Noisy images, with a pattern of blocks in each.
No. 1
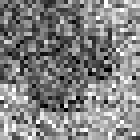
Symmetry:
mirrored about the diagonal from the top left
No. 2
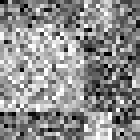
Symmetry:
top and bottom mirror each other
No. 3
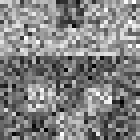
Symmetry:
left and right mirror each other
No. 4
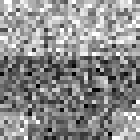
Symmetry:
left and right mirror each other
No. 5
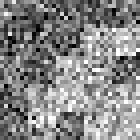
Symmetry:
mirrored about the diagonal from the top left
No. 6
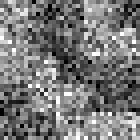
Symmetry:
mirrored about the diagonal from the bottom left
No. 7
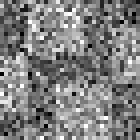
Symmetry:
the same after a half turn
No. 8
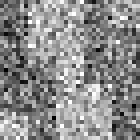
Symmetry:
the same after a half turn
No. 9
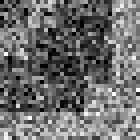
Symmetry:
mirrored about the diagonal from the top left
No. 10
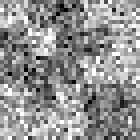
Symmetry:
mirrored about the diagonal from the top left
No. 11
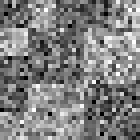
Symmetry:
mirrored about the diagonal from the top left
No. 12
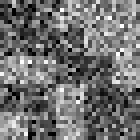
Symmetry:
mirrored about the diagonal from the bottom left
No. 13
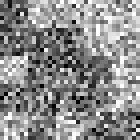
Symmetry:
mirrored about the diagonal from the bottom left
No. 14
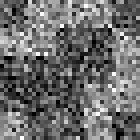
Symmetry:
mirrored about the diagonal from the bottom left
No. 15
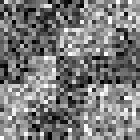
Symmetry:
mirrored about the diagonal from the top left
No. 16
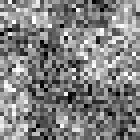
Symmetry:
no symmetry
